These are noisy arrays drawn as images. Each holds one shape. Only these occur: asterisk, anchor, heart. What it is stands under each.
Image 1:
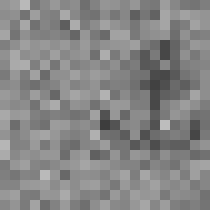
anchor
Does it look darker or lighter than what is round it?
darker
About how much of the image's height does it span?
half
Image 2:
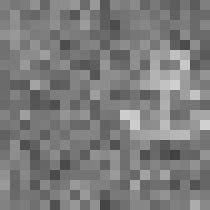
anchor
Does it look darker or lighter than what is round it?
lighter
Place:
middle right
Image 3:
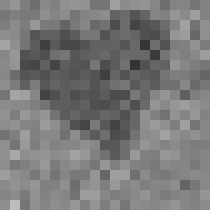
heart
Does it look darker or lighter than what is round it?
darker
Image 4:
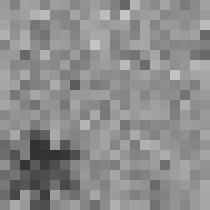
asterisk
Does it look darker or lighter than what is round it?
darker
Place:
bottom left
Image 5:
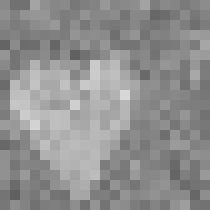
heart
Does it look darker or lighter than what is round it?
lighter
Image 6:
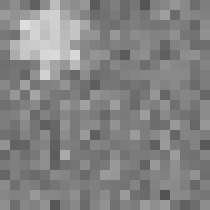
asterisk
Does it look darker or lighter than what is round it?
lighter
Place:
top left
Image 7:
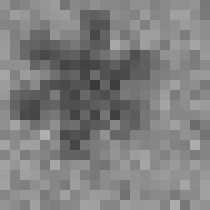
asterisk
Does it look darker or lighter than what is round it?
darker
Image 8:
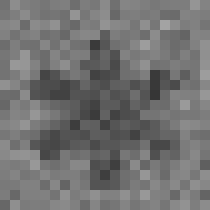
asterisk
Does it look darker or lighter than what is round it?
darker
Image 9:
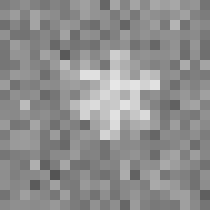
asterisk
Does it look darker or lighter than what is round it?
lighter
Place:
centre
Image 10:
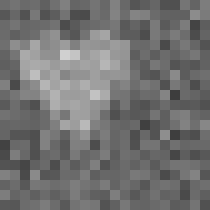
heart
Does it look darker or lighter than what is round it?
lighter
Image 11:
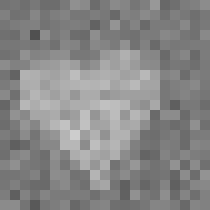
heart
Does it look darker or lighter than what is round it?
lighter
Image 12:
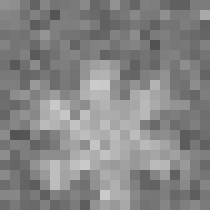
asterisk
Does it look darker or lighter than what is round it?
lighter
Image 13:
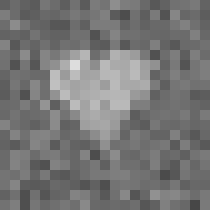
heart
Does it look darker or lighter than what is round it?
lighter
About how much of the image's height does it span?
half
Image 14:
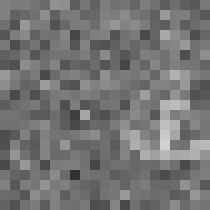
anchor
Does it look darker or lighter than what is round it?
lighter
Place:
middle right
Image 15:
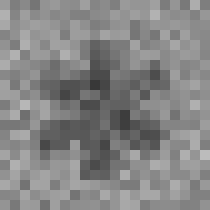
asterisk
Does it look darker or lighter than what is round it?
darker
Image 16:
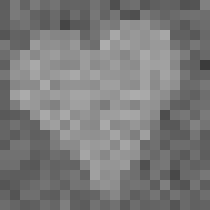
heart
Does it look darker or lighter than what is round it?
lighter
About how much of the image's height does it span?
nearly all
